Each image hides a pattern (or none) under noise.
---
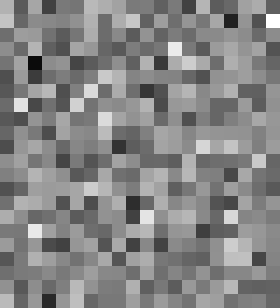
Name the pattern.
only noise
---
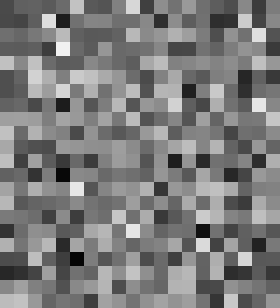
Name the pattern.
only noise
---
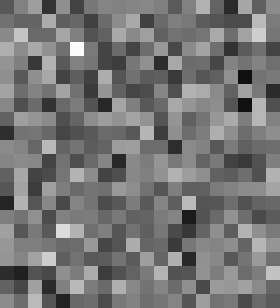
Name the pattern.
only noise
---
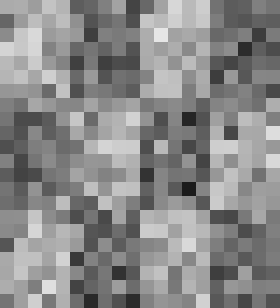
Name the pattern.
a checkerboard
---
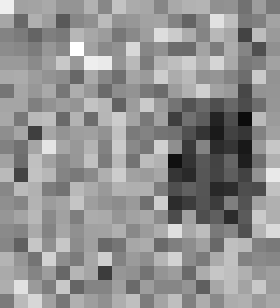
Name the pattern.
one block
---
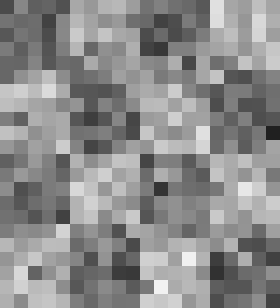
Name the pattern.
a checkerboard
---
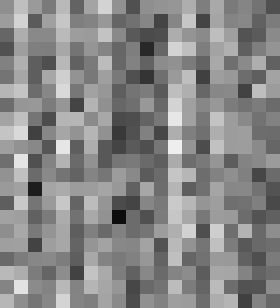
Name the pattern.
bands of columns
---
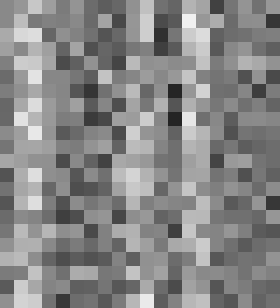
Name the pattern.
bands of columns
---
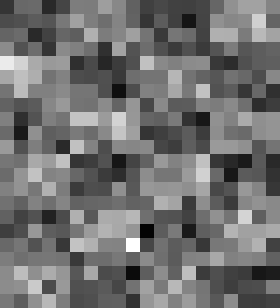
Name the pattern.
a checkerboard
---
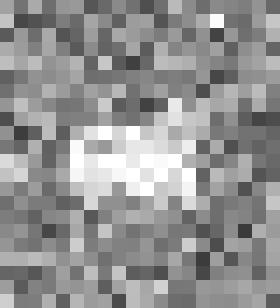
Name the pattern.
one block
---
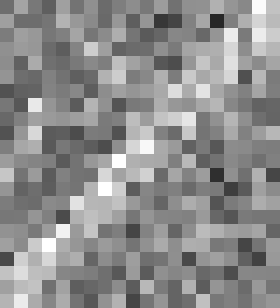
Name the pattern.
a diagonal band
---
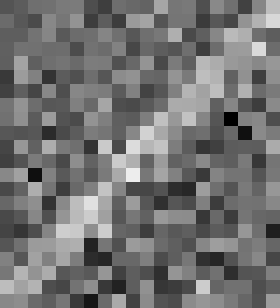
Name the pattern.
a diagonal band
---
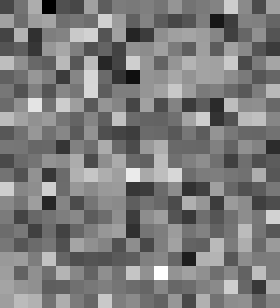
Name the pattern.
only noise
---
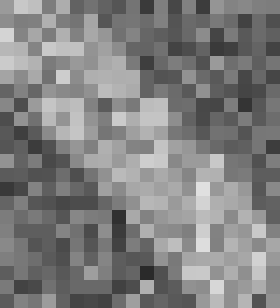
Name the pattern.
a diagonal band
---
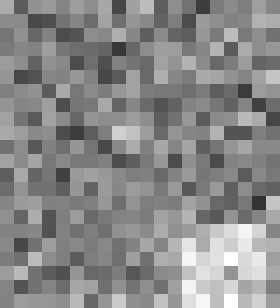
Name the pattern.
one block
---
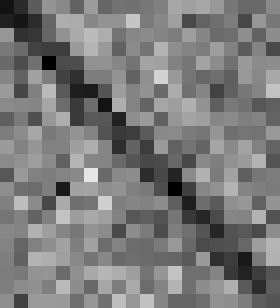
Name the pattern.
a diagonal band
